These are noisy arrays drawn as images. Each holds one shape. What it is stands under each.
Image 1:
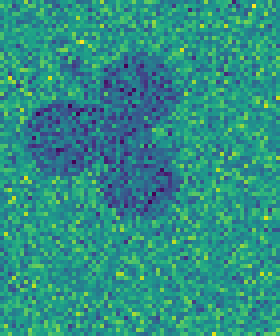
club
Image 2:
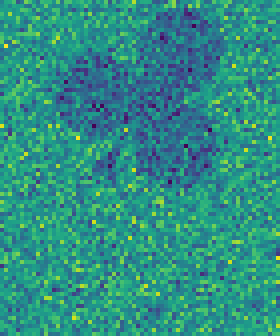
club
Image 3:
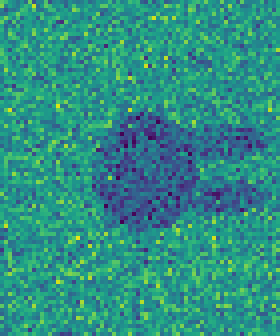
rabbit's head
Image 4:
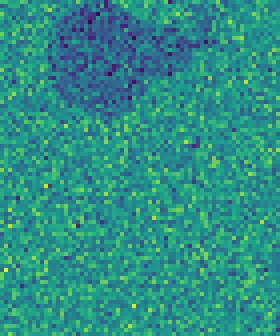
pear
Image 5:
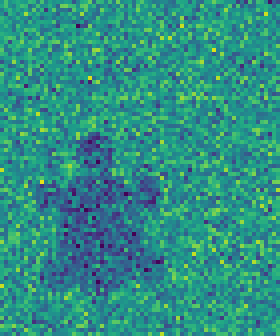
turtle
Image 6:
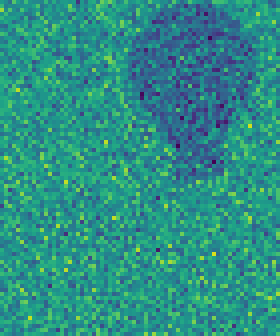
light bulb
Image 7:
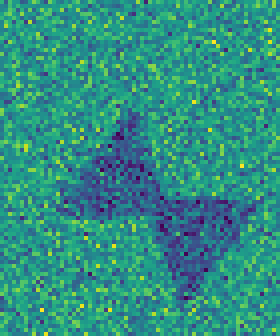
bow tie
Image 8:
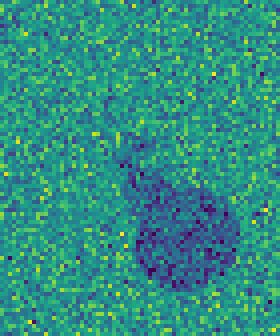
pear
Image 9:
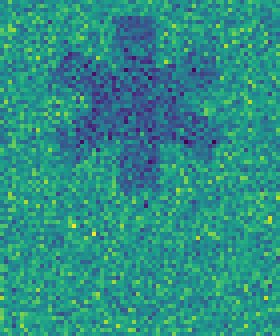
asterisk
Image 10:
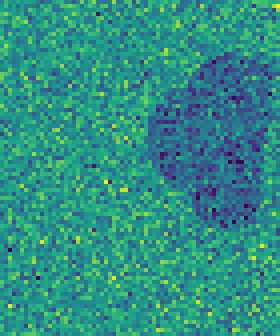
cloud
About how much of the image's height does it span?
half
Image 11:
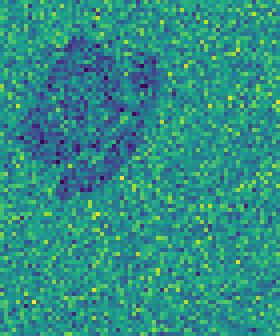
telephone
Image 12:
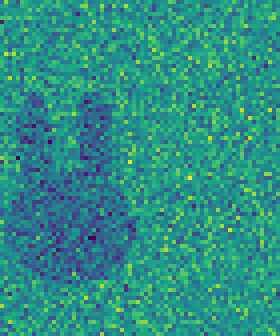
rabbit's head
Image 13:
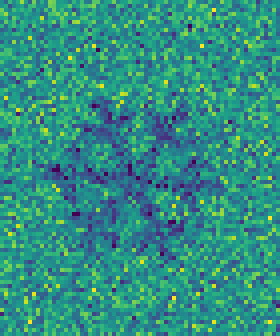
snowflake
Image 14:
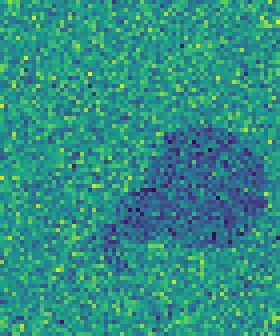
pear
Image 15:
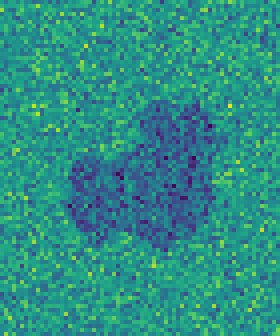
car
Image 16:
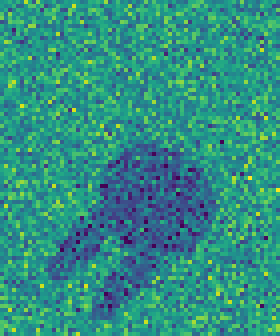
rabbit's head
